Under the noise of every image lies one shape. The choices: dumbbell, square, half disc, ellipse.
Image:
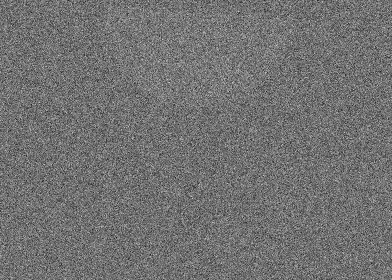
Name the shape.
half disc
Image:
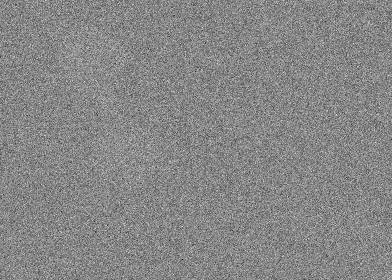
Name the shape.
dumbbell
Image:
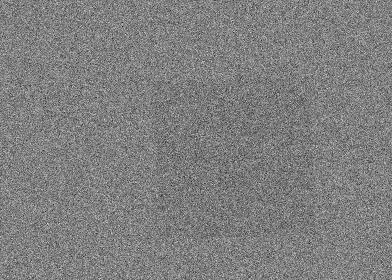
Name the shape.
square
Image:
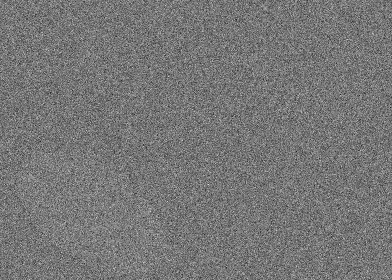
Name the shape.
ellipse
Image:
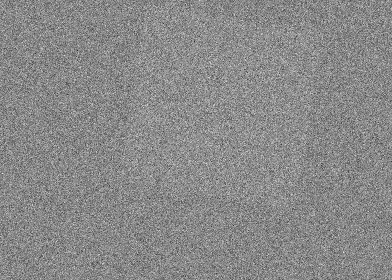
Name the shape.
square
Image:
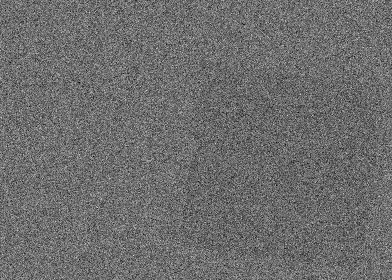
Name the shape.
square
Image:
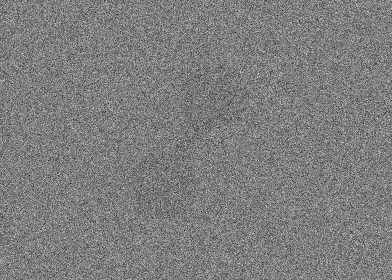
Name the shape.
dumbbell
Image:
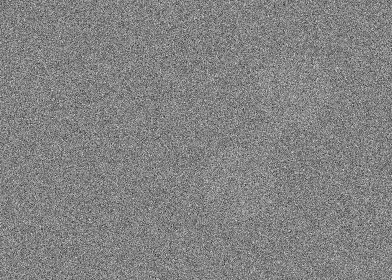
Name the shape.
dumbbell
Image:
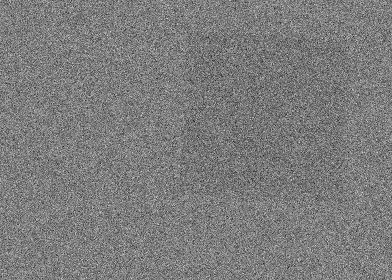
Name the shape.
square
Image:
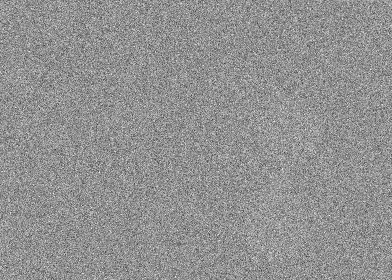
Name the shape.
dumbbell
